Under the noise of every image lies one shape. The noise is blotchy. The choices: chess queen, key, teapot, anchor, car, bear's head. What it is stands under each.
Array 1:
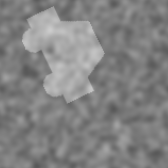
car
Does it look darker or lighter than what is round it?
lighter
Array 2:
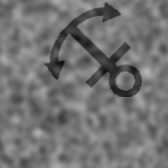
anchor
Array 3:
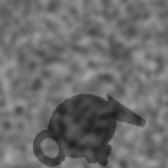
teapot
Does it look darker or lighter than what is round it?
darker
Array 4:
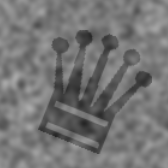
chess queen
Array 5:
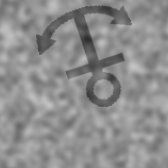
anchor
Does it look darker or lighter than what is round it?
darker
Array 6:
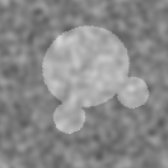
bear's head
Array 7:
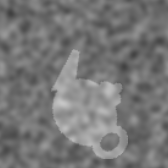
teapot
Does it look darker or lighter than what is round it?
lighter
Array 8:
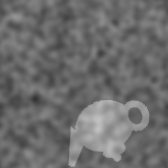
teapot
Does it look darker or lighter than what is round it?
lighter
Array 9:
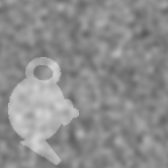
teapot
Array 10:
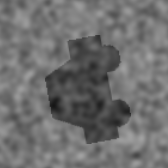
car
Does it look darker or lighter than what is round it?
darker
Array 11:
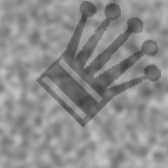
chess queen
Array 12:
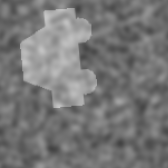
car
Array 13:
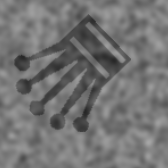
chess queen
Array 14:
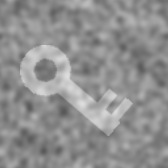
key
